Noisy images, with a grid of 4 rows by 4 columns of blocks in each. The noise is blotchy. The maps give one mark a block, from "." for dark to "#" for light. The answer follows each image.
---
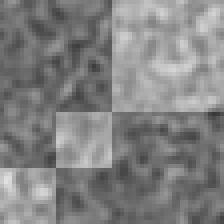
. . # #
. . # #
. # . .
# . . .
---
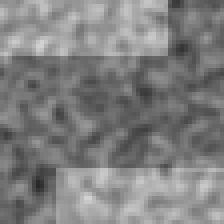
# # # .
. . . .
. . . .
. # # #
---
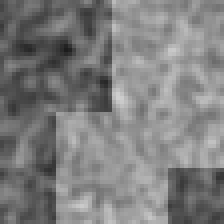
. . # #
. . # #
. # # #
. # # .
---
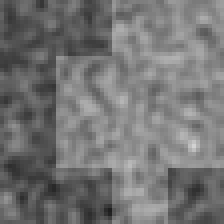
. . # #
. # # #
. # # #
. . # .
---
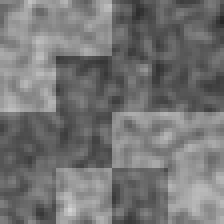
# # . .
# . . .
. . # #
. # . #
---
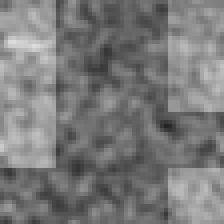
# . . #
# . . #
# . . .
. . . #
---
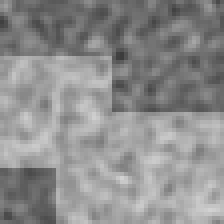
. . . .
# # . .
# # # #
. # # #
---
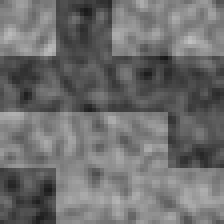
# . # #
. . . .
# # # .
. # # #
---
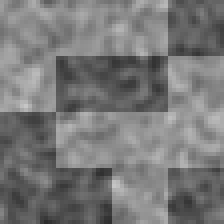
# # # .
# . . #
. # # #
. . # .
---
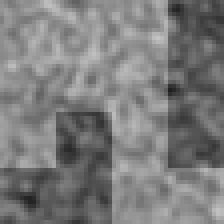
# # # .
# # # .
# . # .
. . # #
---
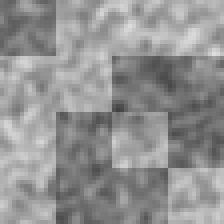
. # # #
# # . .
# . # .
# . . #
